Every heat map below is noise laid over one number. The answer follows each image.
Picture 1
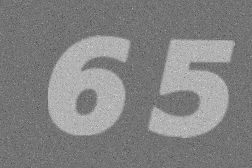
65
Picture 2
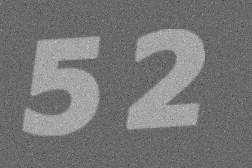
52
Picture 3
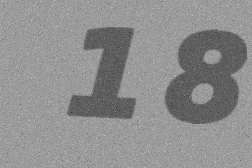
18
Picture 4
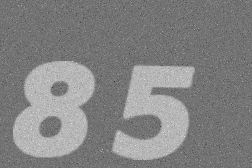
85
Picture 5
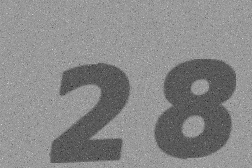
28
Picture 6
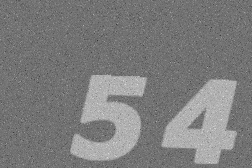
54
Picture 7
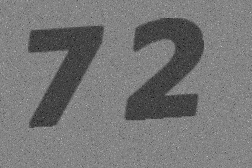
72
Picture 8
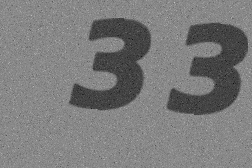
33
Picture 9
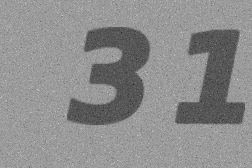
31
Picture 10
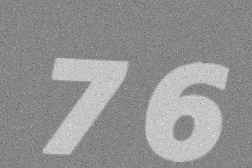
76
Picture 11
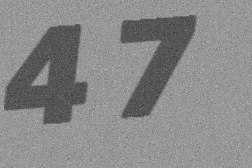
47
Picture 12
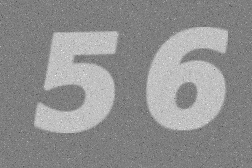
56
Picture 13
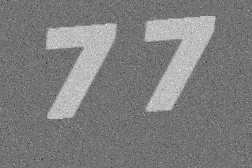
77
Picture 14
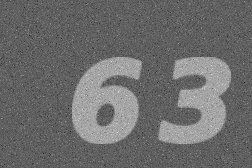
63
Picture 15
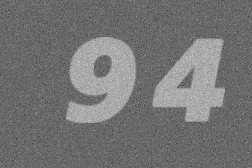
94
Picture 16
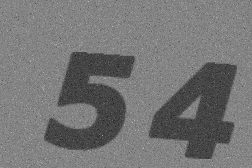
54
